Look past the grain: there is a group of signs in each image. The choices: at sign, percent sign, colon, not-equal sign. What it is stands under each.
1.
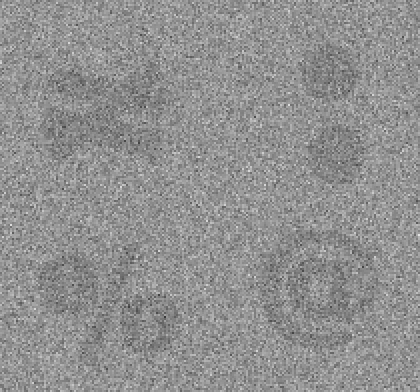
top left: not-equal sign; top right: colon; bottom left: percent sign; bottom right: at sign
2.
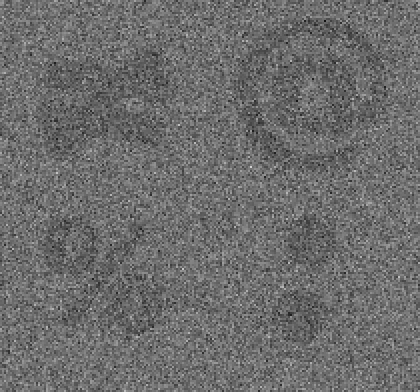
top left: not-equal sign; top right: at sign; bottom left: percent sign; bottom right: colon
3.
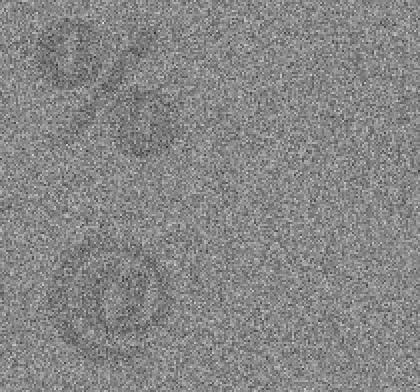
top left: percent sign; bottom left: at sign
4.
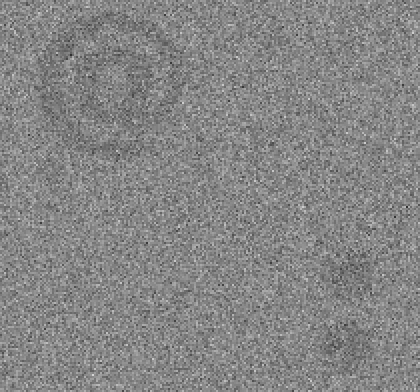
top left: at sign; bottom right: colon
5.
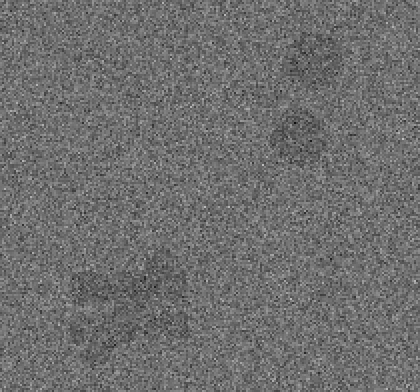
top right: colon; bottom left: not-equal sign
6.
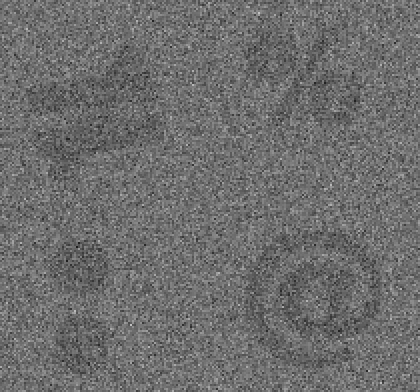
top left: not-equal sign; top right: percent sign; bottom left: colon; bottom right: at sign
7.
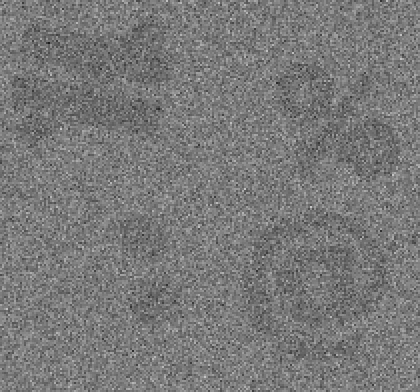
top left: not-equal sign; top right: percent sign; bottom left: colon; bottom right: at sign
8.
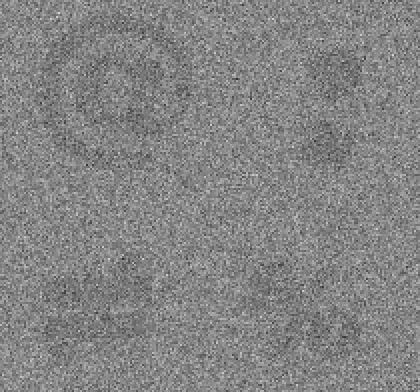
top left: at sign; top right: colon; bottom left: not-equal sign; bottom right: percent sign
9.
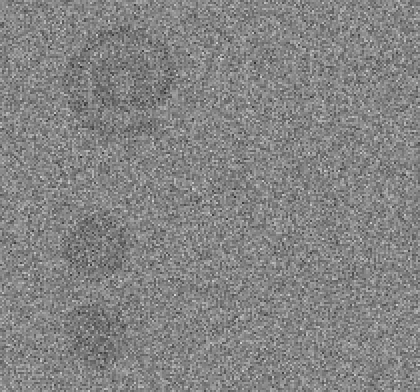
top left: at sign; bottom left: colon
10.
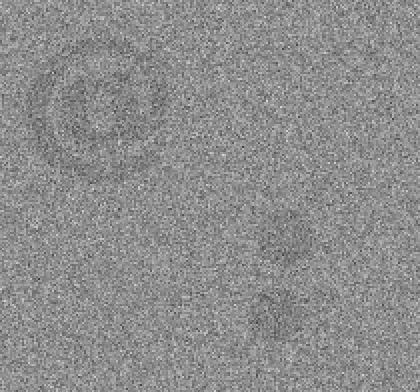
top left: at sign; bottom right: colon
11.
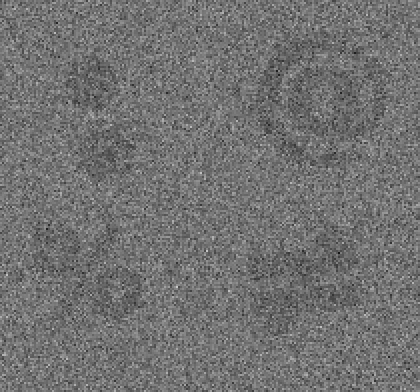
top left: colon; top right: at sign; bottom left: percent sign; bottom right: not-equal sign
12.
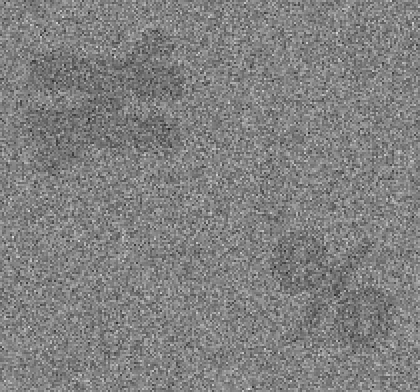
top left: not-equal sign; bottom right: percent sign
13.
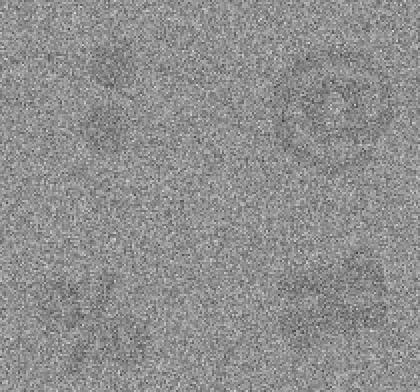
top left: colon; top right: at sign; bottom left: percent sign; bottom right: not-equal sign
